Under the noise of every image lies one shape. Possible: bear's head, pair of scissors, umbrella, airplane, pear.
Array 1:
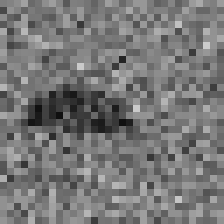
umbrella
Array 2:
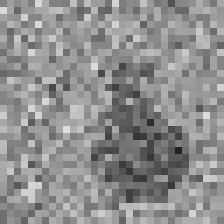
pear
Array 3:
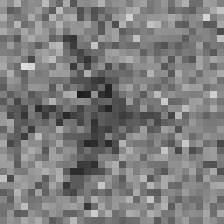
airplane
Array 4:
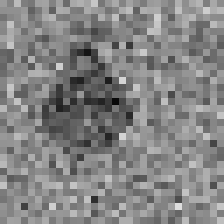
pear
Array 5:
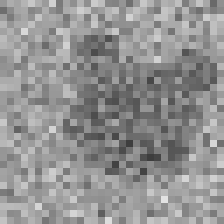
bear's head
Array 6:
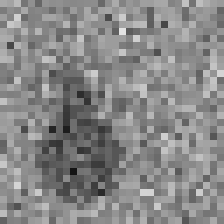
pear
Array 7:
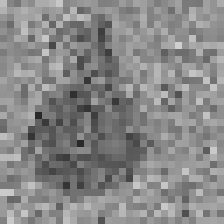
pear
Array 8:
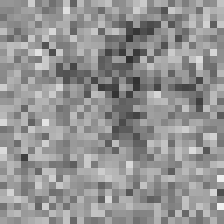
airplane
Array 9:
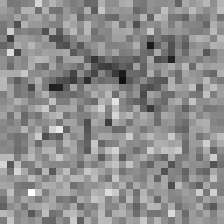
pair of scissors
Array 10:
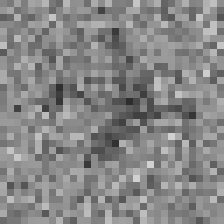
airplane
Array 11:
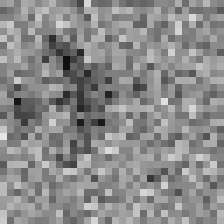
airplane
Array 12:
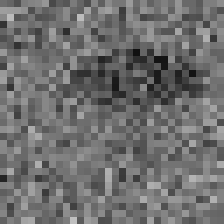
umbrella
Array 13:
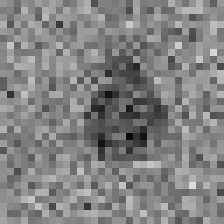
pear
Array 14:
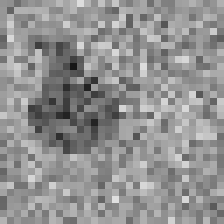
pear
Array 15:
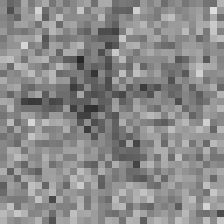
airplane
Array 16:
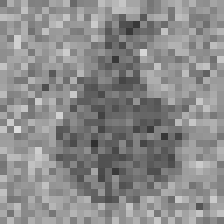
pear
